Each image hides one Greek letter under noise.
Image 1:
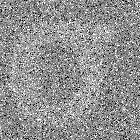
light sigma
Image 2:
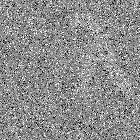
light lambda
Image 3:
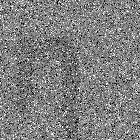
dark eta
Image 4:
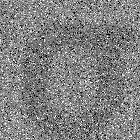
dark sigma
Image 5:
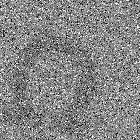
dark omega
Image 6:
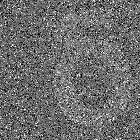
light delta
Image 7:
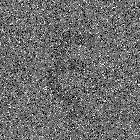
dark xi
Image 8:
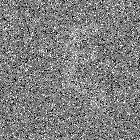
light xi
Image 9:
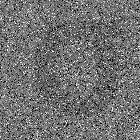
dark sigma
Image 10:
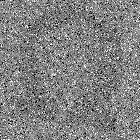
dark omega
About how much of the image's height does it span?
nearly all
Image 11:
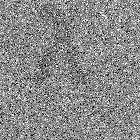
dark lambda
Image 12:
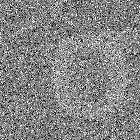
light sigma
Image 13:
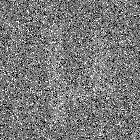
light mu
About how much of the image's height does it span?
two thirds
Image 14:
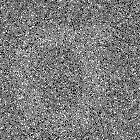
light sigma
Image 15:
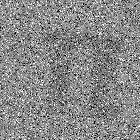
dark pi
